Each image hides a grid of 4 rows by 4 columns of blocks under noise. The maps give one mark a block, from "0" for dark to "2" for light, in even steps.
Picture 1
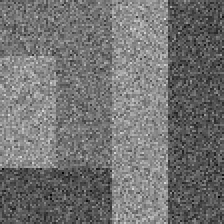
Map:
1 1 2 0
2 1 2 0
2 1 2 0
0 0 2 0
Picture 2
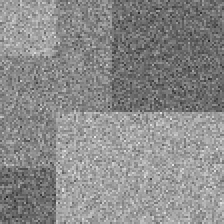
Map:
2 1 0 0
1 1 0 0
1 2 2 2
0 2 2 2
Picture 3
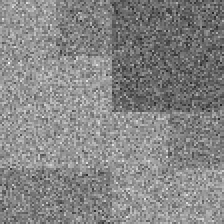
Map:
2 1 0 0
2 2 0 0
2 2 2 1
1 1 2 2
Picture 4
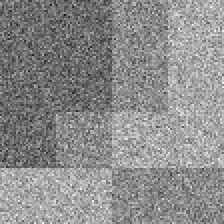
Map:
0 0 1 2
0 0 1 2
0 1 2 2
2 2 1 1
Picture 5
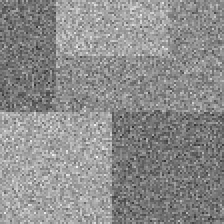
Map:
0 2 2 1
0 1 1 1
2 2 0 0
2 2 0 0
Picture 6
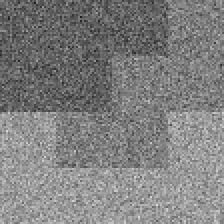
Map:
0 0 0 1
0 0 1 1
2 1 1 2
2 2 2 2
